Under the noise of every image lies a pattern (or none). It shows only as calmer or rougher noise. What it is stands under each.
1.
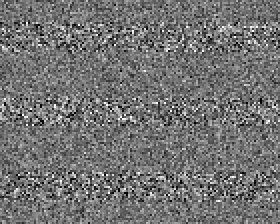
horizontal stripes
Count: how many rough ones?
3
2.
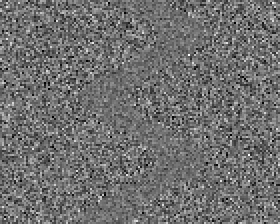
a wavy band
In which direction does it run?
top to bottom
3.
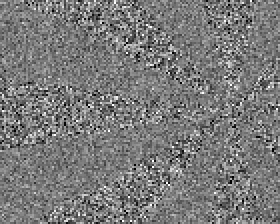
spokes from one point
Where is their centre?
middle right
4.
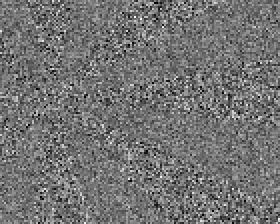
spokes from one point
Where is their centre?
middle left
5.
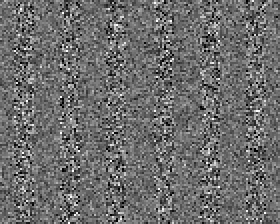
vertical stripes
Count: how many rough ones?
6
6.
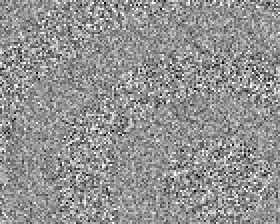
rings round one point
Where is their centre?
bottom right
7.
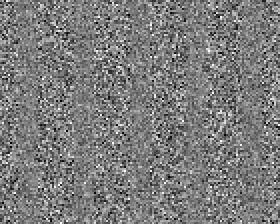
vertical stripes
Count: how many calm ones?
5
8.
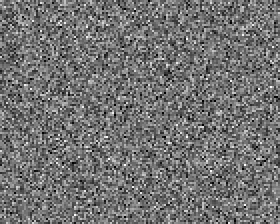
only noise
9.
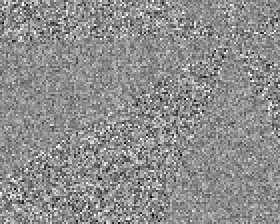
spokes from one point
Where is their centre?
top right
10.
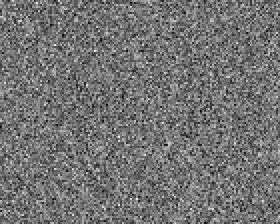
only noise
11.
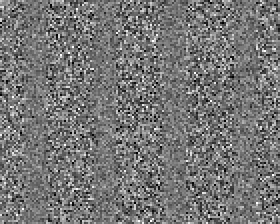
vertical stripes
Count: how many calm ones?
4
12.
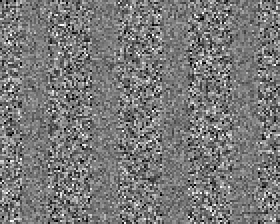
vertical stripes
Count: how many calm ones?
4
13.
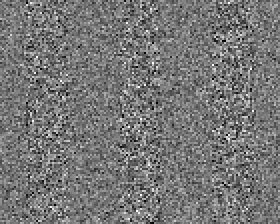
vertical stripes
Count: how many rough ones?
3
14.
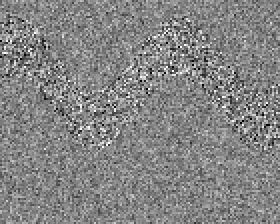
a wavy band
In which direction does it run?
left to right
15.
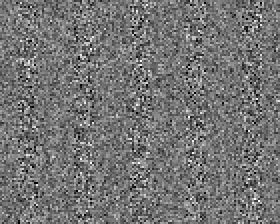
vertical stripes
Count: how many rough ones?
5
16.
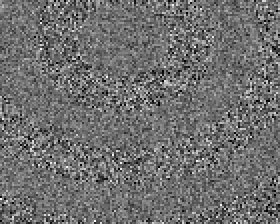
rings round one point
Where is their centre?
top middle
